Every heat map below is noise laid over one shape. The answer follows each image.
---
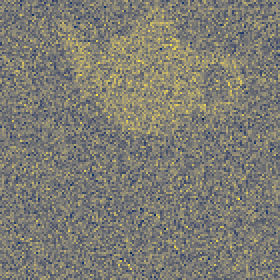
teapot
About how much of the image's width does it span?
two thirds
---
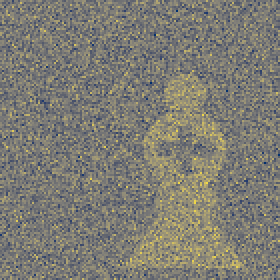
chess bishop
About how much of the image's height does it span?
two thirds
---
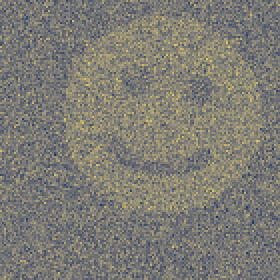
smiling face
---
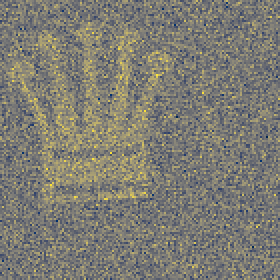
chess queen
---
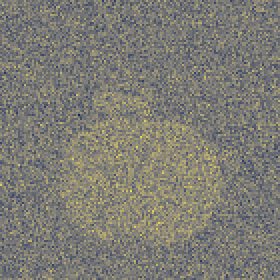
apple
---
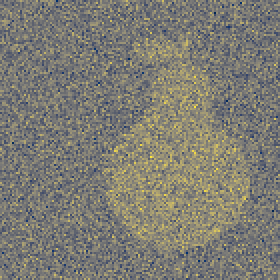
pear
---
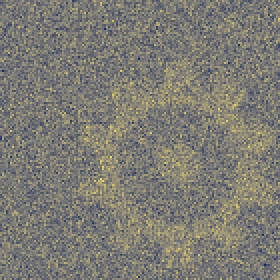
gear
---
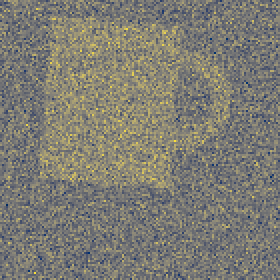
cup
